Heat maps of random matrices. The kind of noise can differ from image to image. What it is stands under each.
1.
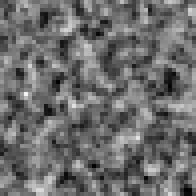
blotchy
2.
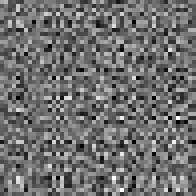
low rank plus noise
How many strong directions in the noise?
two
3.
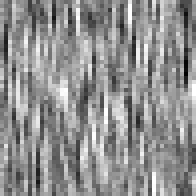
streaked along the columns
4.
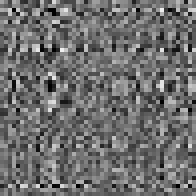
low rank plus noise
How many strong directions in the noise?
two
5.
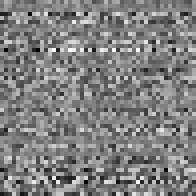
rows of uneven size
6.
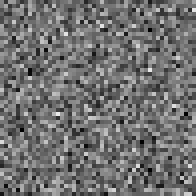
independent entries
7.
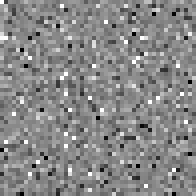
heavy tails
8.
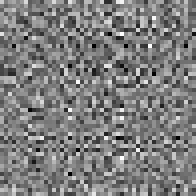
low rank plus noise
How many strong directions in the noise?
two
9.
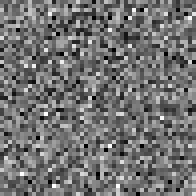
independent entries
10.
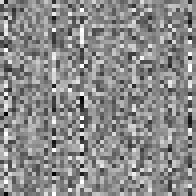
columns of uneven size
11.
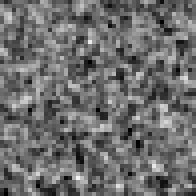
blotchy
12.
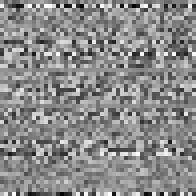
rows of uneven size
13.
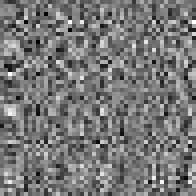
low rank plus noise
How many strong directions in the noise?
two
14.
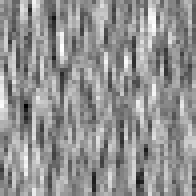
streaked along the columns
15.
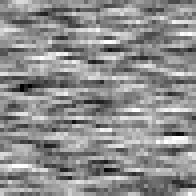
streaked along the rows
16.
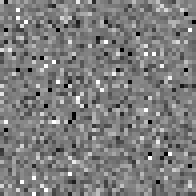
heavy tails
